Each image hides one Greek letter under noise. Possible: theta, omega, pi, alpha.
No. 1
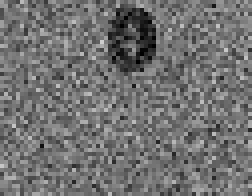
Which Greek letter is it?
theta
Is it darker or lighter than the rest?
darker
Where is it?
top middle
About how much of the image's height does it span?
a third
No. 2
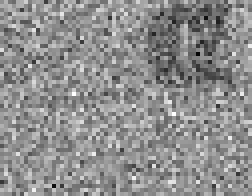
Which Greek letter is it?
alpha
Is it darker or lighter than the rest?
darker
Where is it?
top right
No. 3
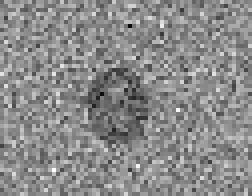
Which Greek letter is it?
theta
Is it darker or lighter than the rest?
darker
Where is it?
centre
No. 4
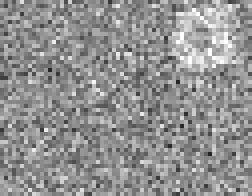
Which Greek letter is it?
alpha
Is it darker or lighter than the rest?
lighter
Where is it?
top right
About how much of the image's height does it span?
a third
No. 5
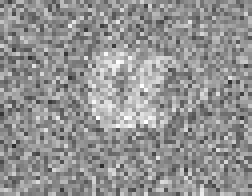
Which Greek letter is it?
alpha
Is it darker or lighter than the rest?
lighter
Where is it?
centre
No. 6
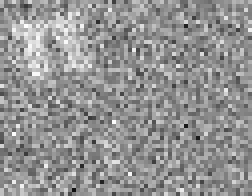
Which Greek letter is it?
pi
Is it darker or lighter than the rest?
lighter
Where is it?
top left
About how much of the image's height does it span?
a third
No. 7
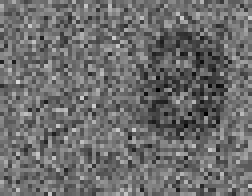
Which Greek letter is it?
theta
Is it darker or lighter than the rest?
darker
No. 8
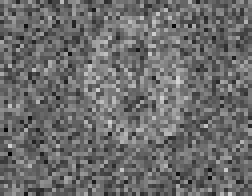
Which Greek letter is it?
theta
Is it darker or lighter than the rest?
lighter
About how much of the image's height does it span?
two thirds
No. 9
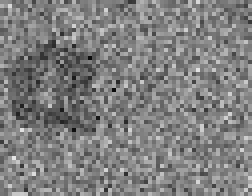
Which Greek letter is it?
alpha
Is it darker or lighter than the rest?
darker
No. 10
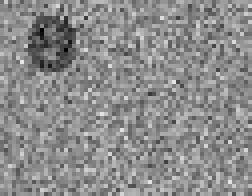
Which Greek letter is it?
theta
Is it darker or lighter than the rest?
darker
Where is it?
top left
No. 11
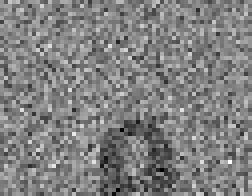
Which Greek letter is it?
omega
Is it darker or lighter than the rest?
darker
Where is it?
bottom middle
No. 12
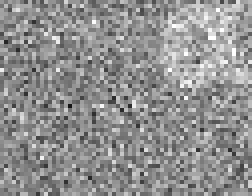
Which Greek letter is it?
alpha
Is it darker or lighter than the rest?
lighter
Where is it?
top right
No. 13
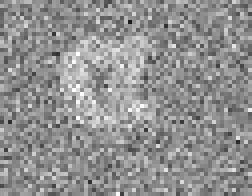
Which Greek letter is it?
alpha
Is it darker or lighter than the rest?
lighter
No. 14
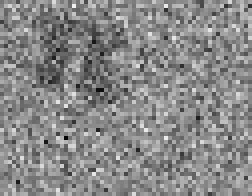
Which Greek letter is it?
pi
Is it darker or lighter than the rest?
darker
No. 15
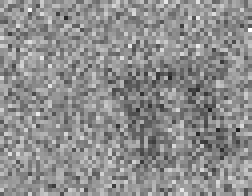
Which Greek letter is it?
pi
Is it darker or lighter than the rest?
darker
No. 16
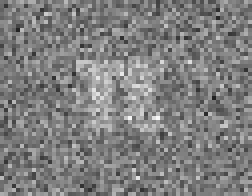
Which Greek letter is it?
pi
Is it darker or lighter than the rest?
lighter
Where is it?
centre
